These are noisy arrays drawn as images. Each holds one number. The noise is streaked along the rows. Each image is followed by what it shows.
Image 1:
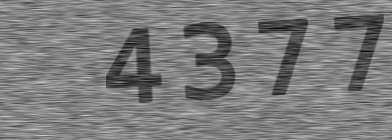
4377
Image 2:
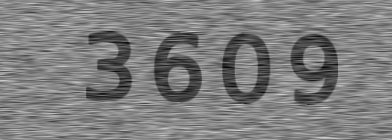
3609
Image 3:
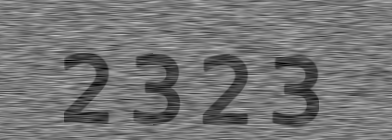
2323
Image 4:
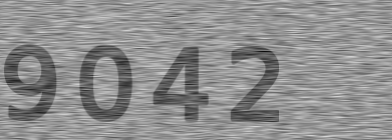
9042
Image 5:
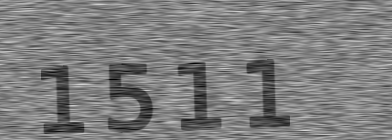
1511
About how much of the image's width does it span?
two thirds
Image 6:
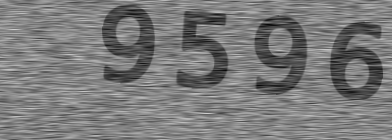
9596
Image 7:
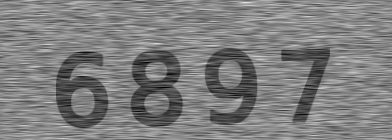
6897
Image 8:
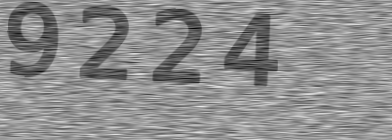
9224
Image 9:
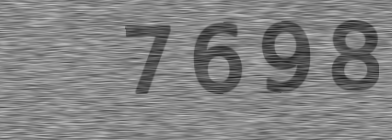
7698
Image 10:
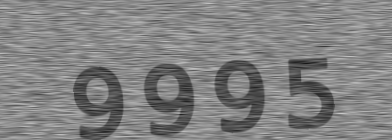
9995
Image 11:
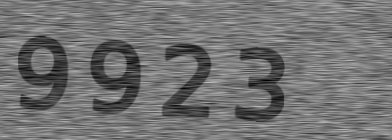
9923
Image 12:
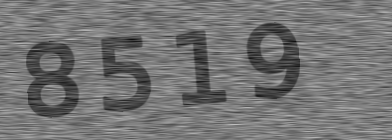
8519
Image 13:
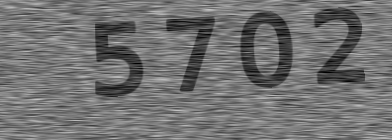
5702
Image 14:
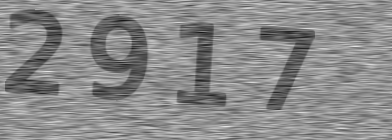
2917
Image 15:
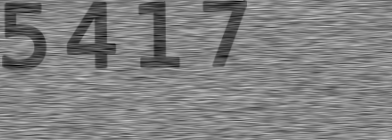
5417
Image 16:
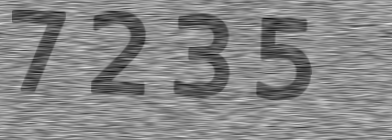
7235
